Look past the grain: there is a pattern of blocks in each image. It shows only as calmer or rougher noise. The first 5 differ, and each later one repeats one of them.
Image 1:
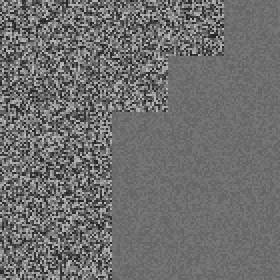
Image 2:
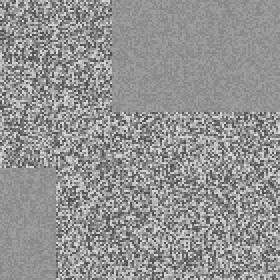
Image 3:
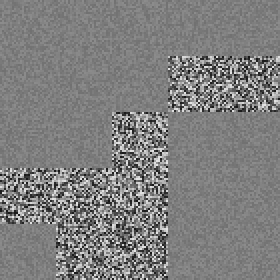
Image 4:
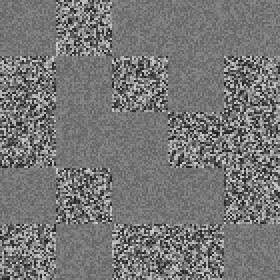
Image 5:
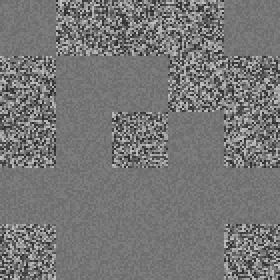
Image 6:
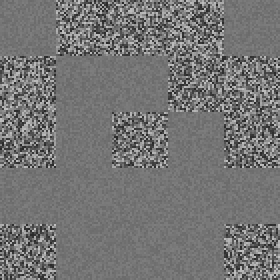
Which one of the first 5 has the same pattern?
5
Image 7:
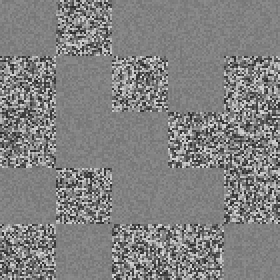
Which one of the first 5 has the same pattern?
4
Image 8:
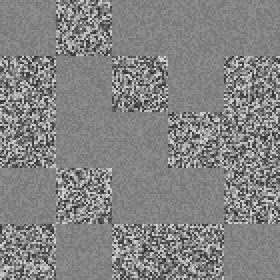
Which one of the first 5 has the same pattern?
4
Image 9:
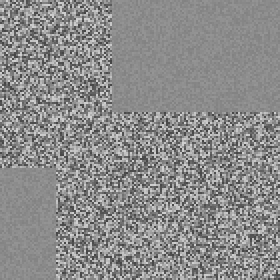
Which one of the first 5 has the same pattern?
2
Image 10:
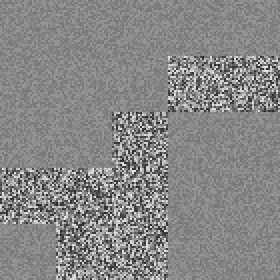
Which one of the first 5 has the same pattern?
3
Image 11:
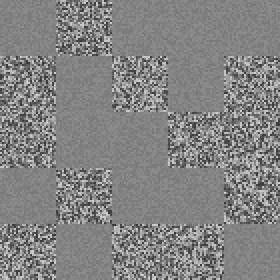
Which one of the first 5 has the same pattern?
4
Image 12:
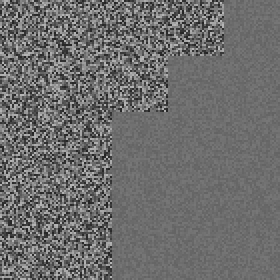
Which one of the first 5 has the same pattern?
1
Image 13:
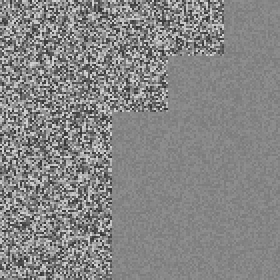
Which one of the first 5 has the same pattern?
1
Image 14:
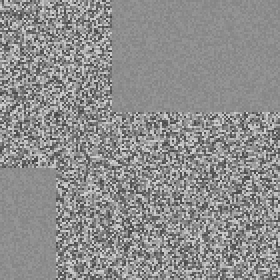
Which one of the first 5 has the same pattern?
2
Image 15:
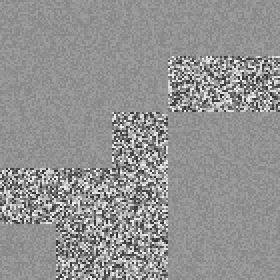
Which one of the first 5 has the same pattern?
3
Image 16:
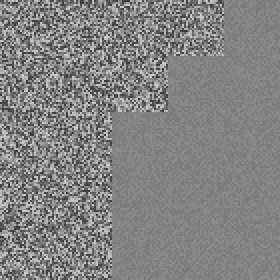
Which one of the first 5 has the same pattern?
1
